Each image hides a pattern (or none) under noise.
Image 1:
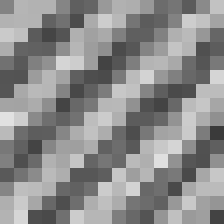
diagonal stripes
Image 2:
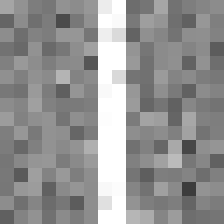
one vertical stripe
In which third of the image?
middle
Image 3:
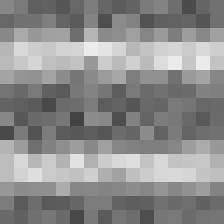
horizontal stripes
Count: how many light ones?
2
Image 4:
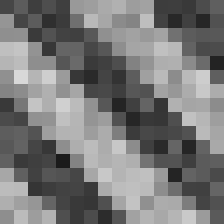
diagonal stripes
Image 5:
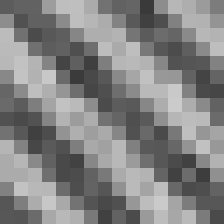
diagonal stripes
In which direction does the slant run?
top left to bottom right
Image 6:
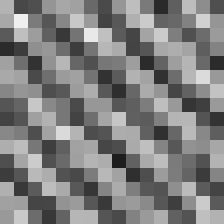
diagonal stripes
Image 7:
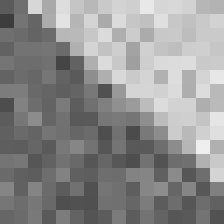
a sharp edge
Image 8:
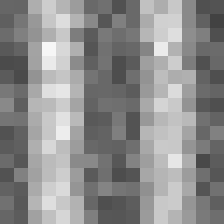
vertical stripes
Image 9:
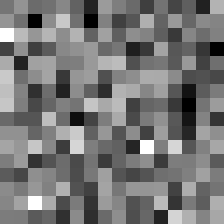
only noise
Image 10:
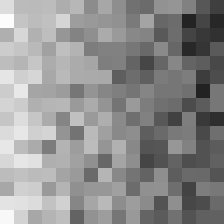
a smooth slope
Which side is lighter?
left
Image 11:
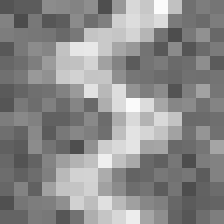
a wavy band
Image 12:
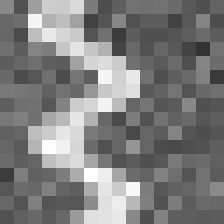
a wavy band
